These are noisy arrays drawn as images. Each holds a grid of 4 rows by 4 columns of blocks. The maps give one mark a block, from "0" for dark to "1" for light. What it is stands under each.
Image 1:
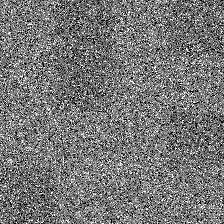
1 0 1 0
1 0 1 1
1 1 1 0
0 1 1 1
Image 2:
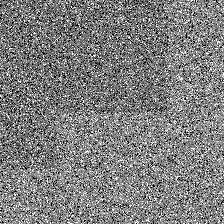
0 0 0 1
0 0 0 1
0 1 1 1
1 1 1 1
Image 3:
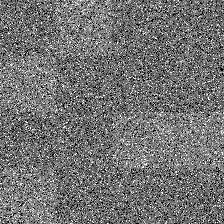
0 1 0 0
1 0 0 0
0 0 1 1
1 0 0 0
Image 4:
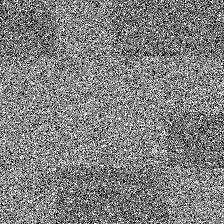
0 1 0 0
1 1 1 1
1 1 1 0
1 0 0 1
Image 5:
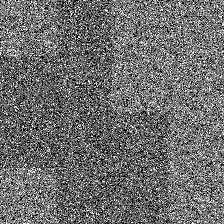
1 0 1 1
0 0 1 1
0 0 0 1
1 0 0 1
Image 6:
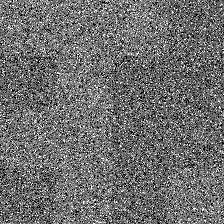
1 1 1 0
0 1 0 0
1 1 0 0
0 1 0 1
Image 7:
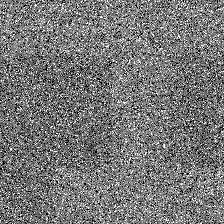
1 1 1 1
0 0 1 0
0 0 1 0
0 1 1 1
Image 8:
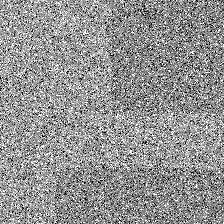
1 1 0 0
1 1 0 0
1 1 1 1
1 0 0 0
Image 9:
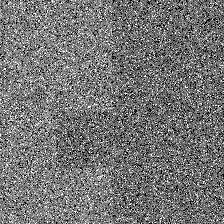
1 1 0 0
1 1 0 0
1 0 0 0
1 1 0 0
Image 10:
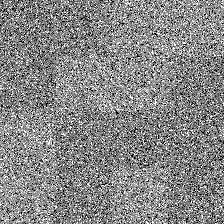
0 0 1 1
0 1 1 0
1 0 0 0
1 0 1 0
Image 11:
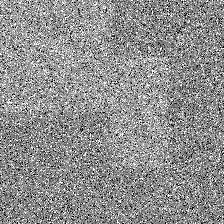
1 1 0 0
1 1 1 0
0 0 1 0
0 0 0 0
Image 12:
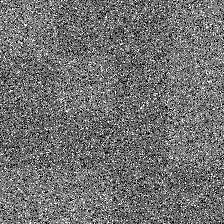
1 0 0 1
0 1 0 1
0 0 0 1
1 1 0 0
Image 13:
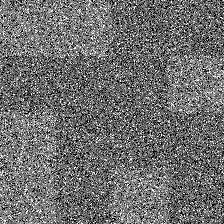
1 1 0 0
0 0 0 1
1 0 0 0
1 0 1 0
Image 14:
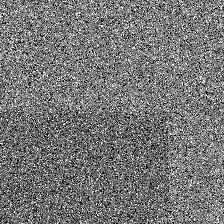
1 1 1 1
1 1 1 1
0 0 0 1
0 0 0 1
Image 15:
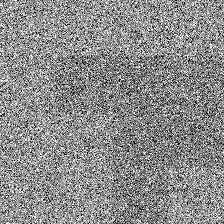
1 1 1 1
1 0 0 0
1 1 0 0
1 1 0 1
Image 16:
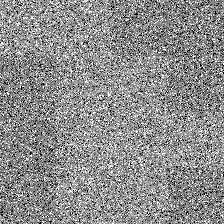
1 1 0 0
0 1 1 0
0 1 1 1
0 1 1 0
